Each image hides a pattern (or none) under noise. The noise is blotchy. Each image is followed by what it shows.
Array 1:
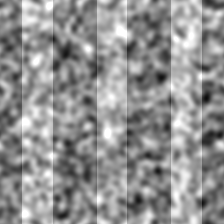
vertical stripes
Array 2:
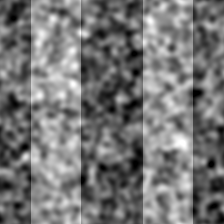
vertical stripes
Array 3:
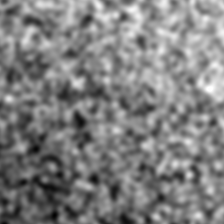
a smooth slope
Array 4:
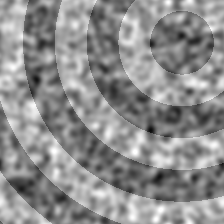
rings round one point
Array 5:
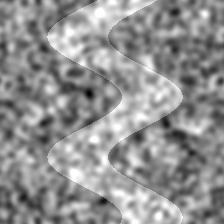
a wavy band
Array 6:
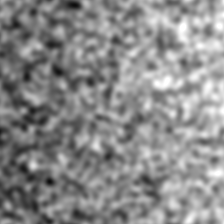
a smooth slope
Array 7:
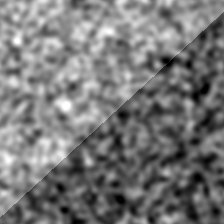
a sharp edge
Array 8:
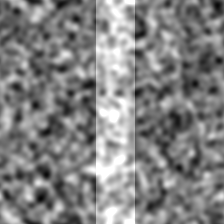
one vertical stripe
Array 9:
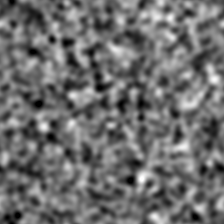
only noise
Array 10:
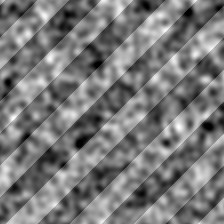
diagonal stripes
